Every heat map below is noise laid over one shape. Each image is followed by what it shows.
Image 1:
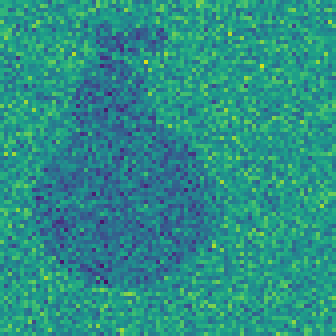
pear
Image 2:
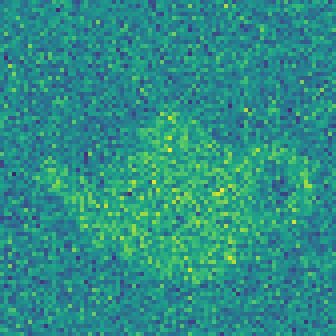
teapot
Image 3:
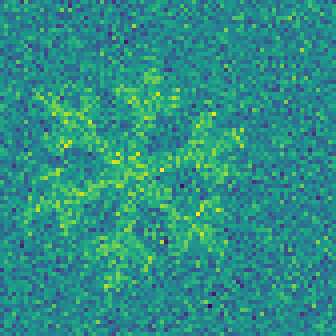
snowflake
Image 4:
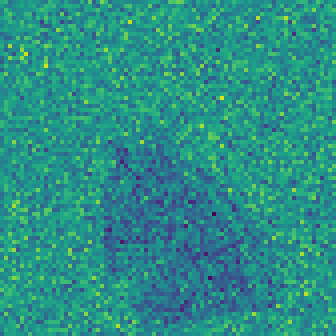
chess knight
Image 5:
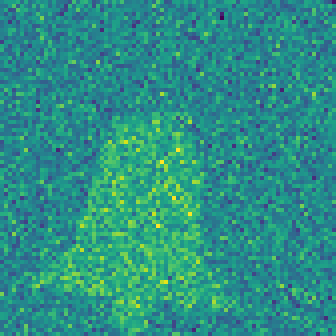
bell
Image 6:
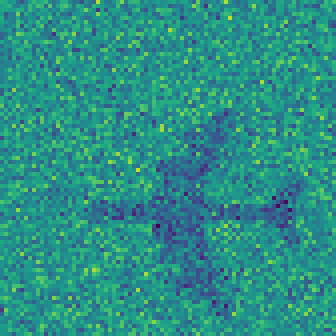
airplane
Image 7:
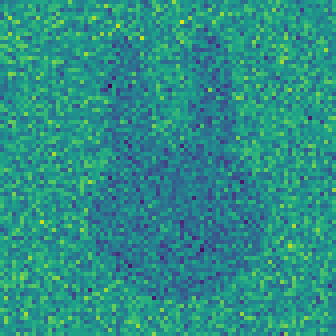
rabbit's head
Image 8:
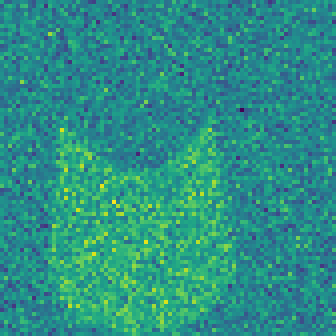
cat's head
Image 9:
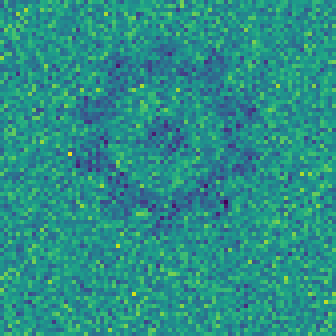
gear
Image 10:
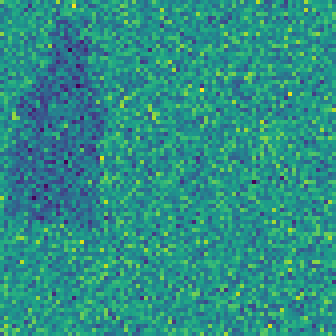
bottle
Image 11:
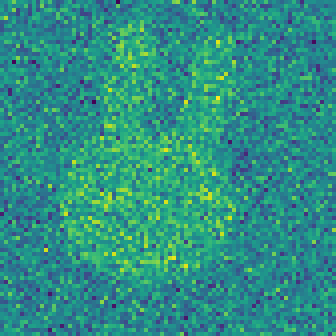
rabbit's head
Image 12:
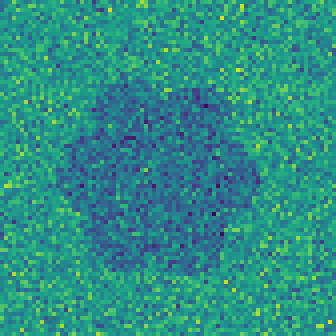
flower
